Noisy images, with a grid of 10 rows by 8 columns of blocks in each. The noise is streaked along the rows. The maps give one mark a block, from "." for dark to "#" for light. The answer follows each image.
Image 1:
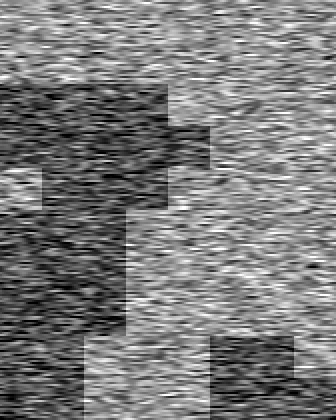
# # # # # # # #
# # # # # # # #
. . . . # # # #
. . . . . # # #
# . . . # # # #
. . . # # # # #
. . . # # # # #
. . . # # # # #
. . # # # . . #
. . # # # . . .
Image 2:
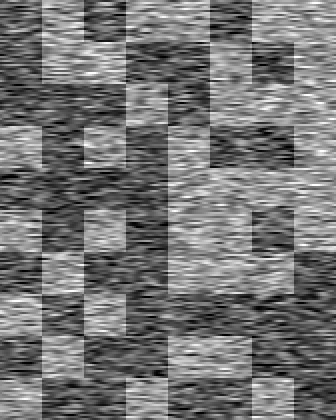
. # . # # . # #
. # # . . # . #
. . . # . # # #
# . # . # . . #
. . . . # # # #
# . # . # # . #
. # . . # # # .
# . # . . . . .
. # . . # # . .
# . . # . . # .
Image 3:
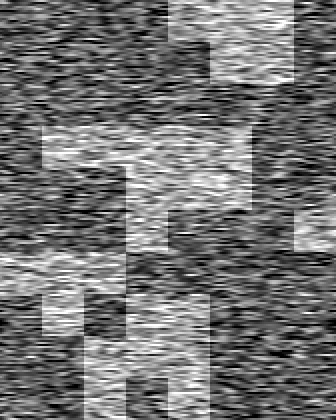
. . . . # # # .
. . . . . # # .
. . . . . . . .
. # # # # # . .
. . . # # # . .
. . . # . . . #
# # # . . . . .
. # . # # . . .
. . # # # . . .
. . # . # . . .
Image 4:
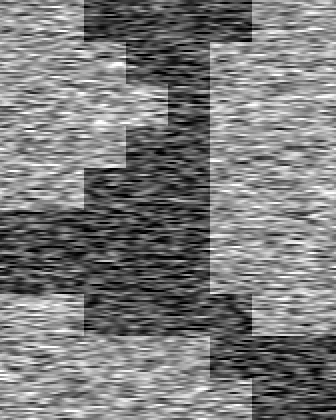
# # . . . . # #
# # # . . # # #
# # # # . # # #
# # # . . # # #
# # . . . # # #
. . . . . # # #
. . . . . # # #
# # . . . . # #
# # # # # . . .
# # # # # # . .
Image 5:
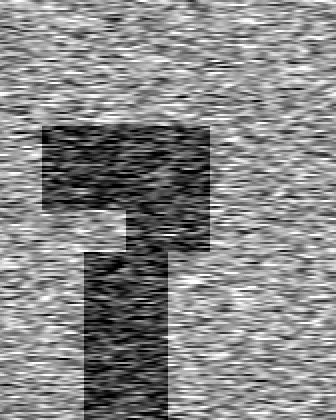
# # # # # # # #
# # # # # # # #
# # # # # # # #
# . . . . # # #
# . . . . # # #
# # # . . # # #
# # . . # # # #
# # . . # # # #
# # . . # # # #
# # . . # # # #
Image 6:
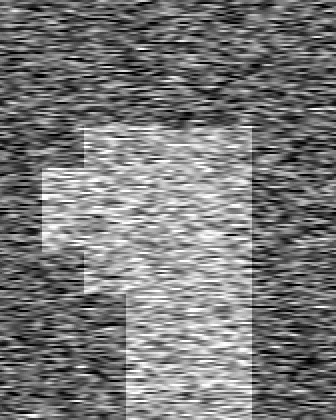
. . . . . . . .
. . . . . . . .
. . . . . . . .
. . # # # # . .
. # # # # # . .
. # # # # # . .
. . # # # # . .
. . . # # # . .
. . . # # # . .
. . . # # # . .
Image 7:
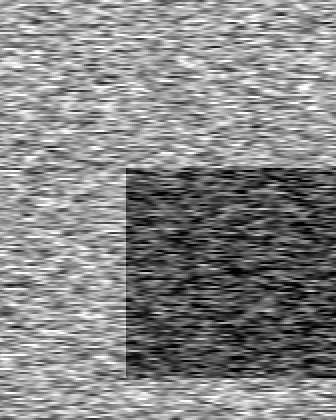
# # # # # # # #
# # # # # # # #
# # # # # # # #
# # # # # # # #
# # # . . . . .
# # # . . . . .
# # # . . . . .
# # # . . . . .
# # # . . . . .
# # # # # # # #
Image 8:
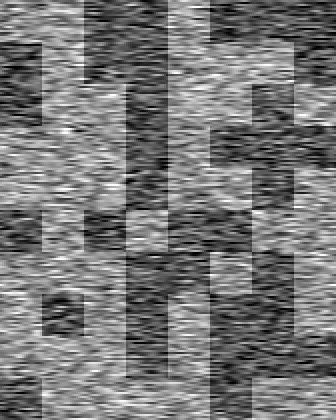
# # . . # . . .
. # . . # # # .
. # # . # # . #
# # # . # . . .
# # # . # # . #
. # . # . . # #
# # # . . # . #
# . # . # . . #
# # # . # . . .
. # # # # . # #
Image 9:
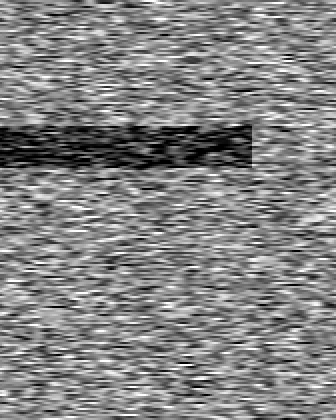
# # # # # # # #
# # # # # # # #
# # # # # # # #
. . . . . . # #
# # # # # # # #
# # # # # # # #
# # # # # # # #
# # # # # # # #
# # # # # # # #
# # # # # # # #
